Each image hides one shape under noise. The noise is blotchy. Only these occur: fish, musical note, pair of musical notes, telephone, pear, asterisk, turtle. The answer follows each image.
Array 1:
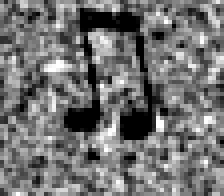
pair of musical notes
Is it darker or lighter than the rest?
darker
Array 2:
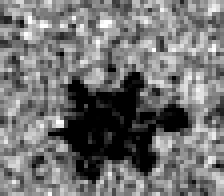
turtle
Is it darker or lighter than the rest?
darker
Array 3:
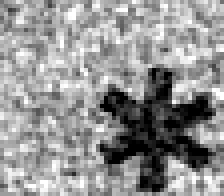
asterisk
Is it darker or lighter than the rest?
darker
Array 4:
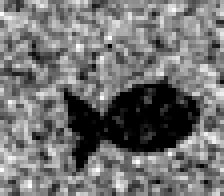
fish
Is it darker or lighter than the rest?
darker
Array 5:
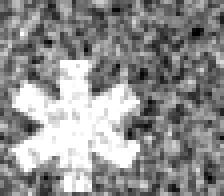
asterisk
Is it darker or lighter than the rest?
lighter
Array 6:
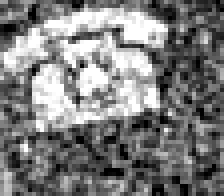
telephone
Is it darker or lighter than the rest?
lighter
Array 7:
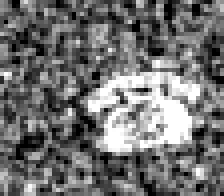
telephone
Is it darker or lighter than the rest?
lighter
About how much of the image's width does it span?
half
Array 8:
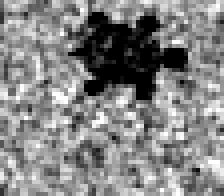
turtle
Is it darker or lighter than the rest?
darker
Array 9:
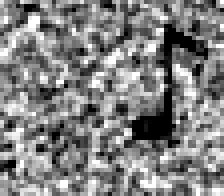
musical note
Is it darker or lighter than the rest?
darker
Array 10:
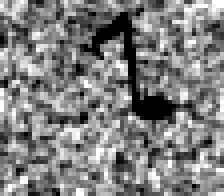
musical note
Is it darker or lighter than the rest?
darker
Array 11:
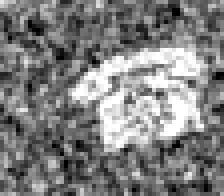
telephone
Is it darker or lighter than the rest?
lighter
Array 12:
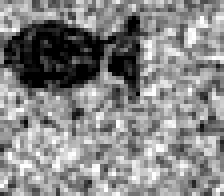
fish
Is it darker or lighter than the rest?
darker
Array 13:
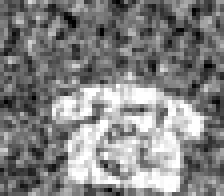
telephone
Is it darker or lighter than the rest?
lighter
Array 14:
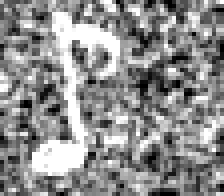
musical note
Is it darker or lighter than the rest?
lighter
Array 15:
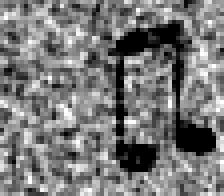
pair of musical notes
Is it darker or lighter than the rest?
darker
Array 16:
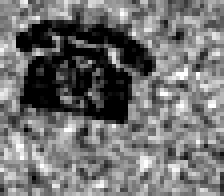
telephone
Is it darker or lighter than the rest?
darker
